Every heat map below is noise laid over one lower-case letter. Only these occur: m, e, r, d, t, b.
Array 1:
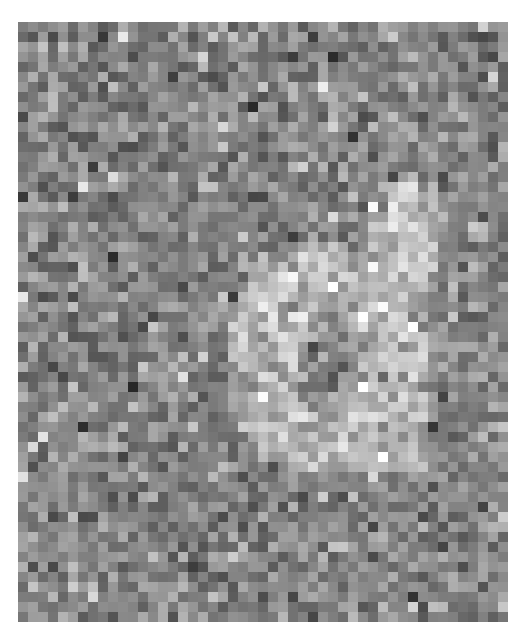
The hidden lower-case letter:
d
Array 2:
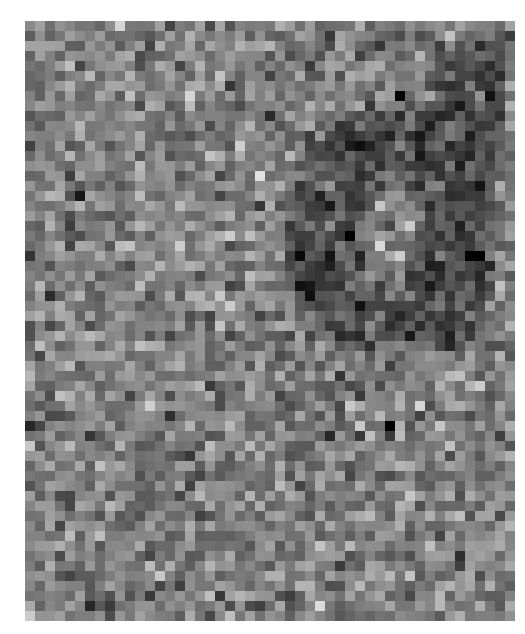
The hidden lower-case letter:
d
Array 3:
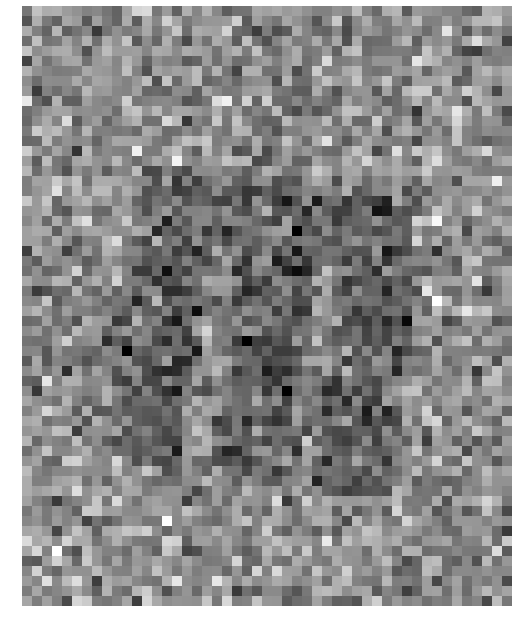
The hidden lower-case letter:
m
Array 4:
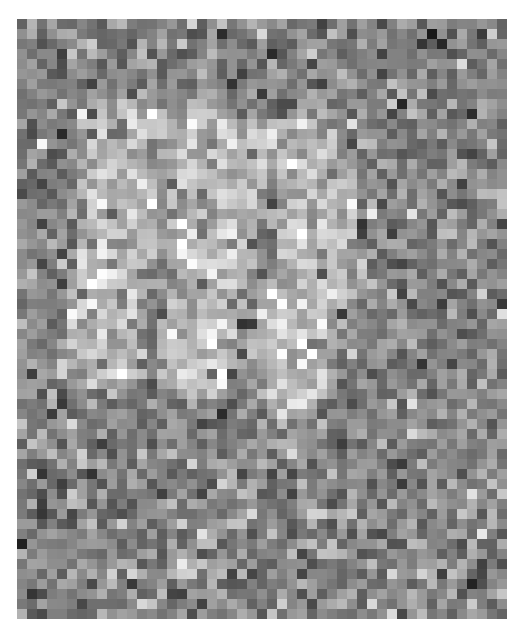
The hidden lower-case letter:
m
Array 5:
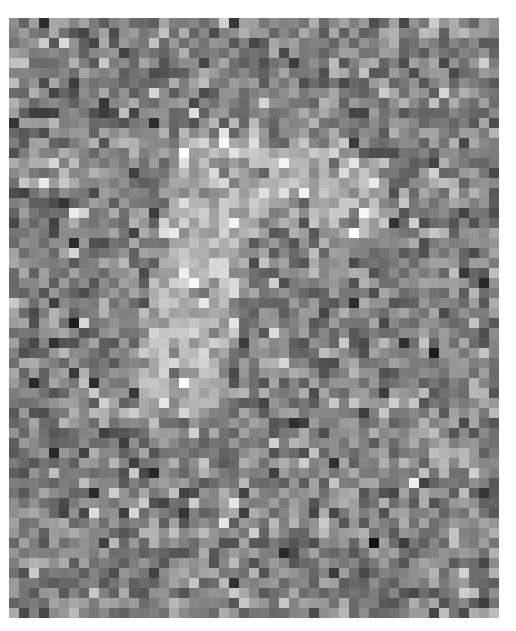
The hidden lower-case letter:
r
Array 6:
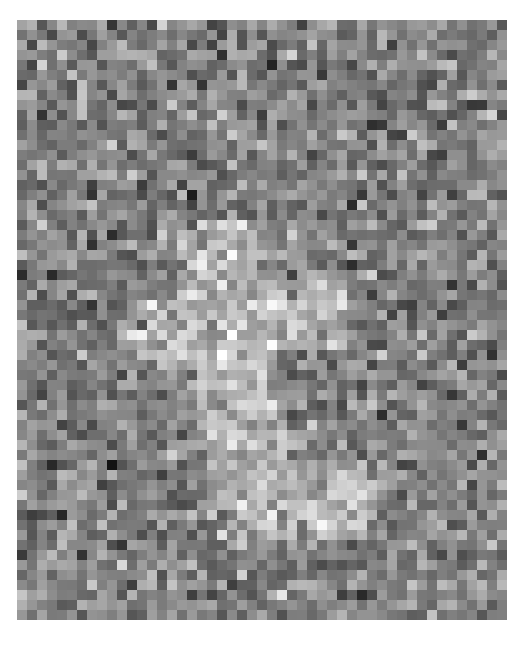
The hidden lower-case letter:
t
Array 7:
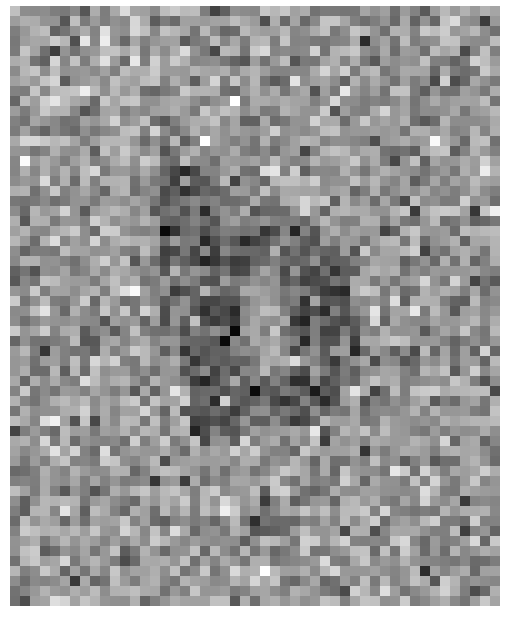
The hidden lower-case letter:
b
